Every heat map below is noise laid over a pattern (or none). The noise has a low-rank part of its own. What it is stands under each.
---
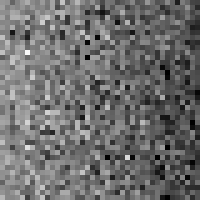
a smooth slope
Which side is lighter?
left
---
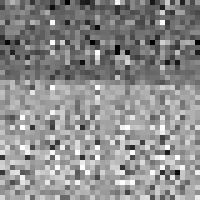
a sharp edge
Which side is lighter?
bottom
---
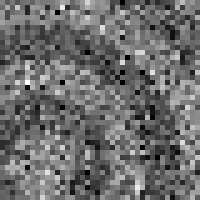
rings round one point
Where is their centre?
bottom left
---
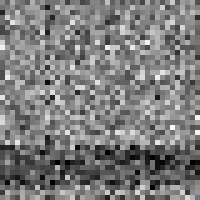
one horizontal stripe
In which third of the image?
bottom
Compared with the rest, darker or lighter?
darker
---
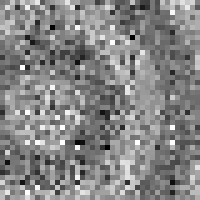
rings round one point
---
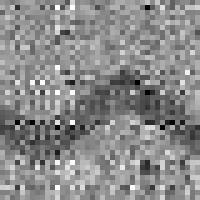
a wavy band
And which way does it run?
left to right
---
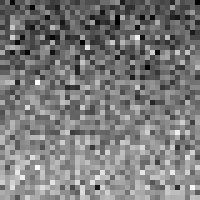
a smooth slope
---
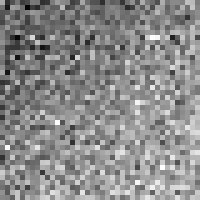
a smooth slope
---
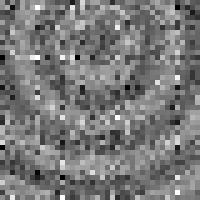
rings round one point
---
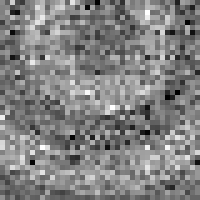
rings round one point
